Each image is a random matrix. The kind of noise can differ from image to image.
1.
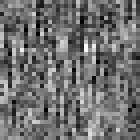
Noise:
streaked along the columns
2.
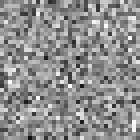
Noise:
independent entries
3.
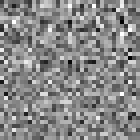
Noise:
low rank plus noise
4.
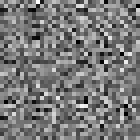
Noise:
low rank plus noise
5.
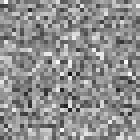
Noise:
low rank plus noise
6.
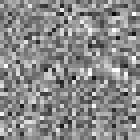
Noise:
low rank plus noise
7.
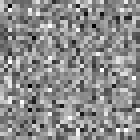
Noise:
low rank plus noise
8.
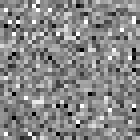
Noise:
heavy tails
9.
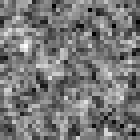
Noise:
blotchy
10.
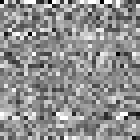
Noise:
rows of uneven size
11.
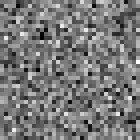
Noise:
independent entries
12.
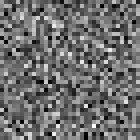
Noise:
independent entries
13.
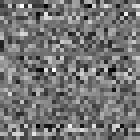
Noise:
rows of uneven size
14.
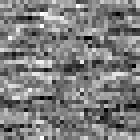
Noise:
streaked along the rows
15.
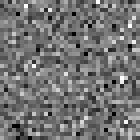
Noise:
heavy tails
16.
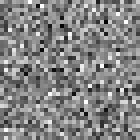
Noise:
independent entries
